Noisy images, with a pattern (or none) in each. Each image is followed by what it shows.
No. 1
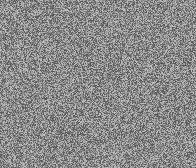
only noise
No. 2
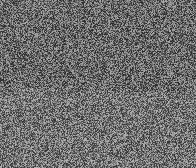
a sharp edge
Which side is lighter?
bottom
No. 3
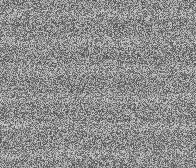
horizontal stripes
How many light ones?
6
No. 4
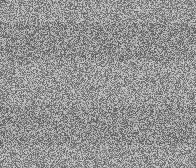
horizontal stripes
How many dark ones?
2
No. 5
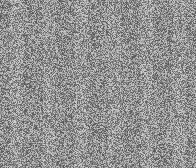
vertical stripes
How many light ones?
6
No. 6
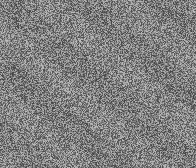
diagonal stripes
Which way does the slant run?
top left to bottom right
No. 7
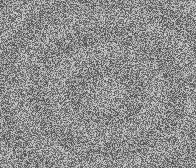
rings round one point
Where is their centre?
centre
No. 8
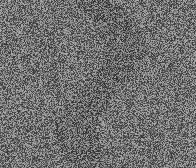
a wavy band
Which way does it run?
top to bottom
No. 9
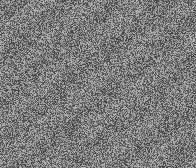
diagonal stripes
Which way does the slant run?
bottom left to top right
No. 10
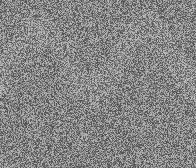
a wavy band
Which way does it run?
left to right
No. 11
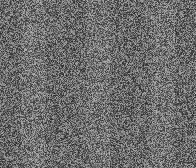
vertical stripes
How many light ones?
3
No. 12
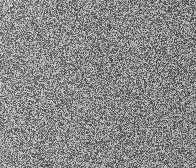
a smooth slope
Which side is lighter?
left
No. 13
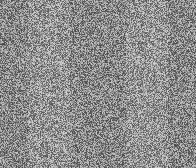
vertical stripes
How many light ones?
2
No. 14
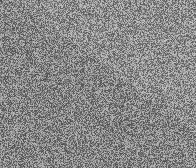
a sharp edge
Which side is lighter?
top right
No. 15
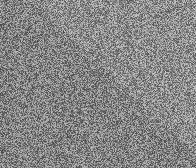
a sharp edge
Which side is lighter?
top right
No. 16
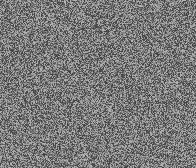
only noise
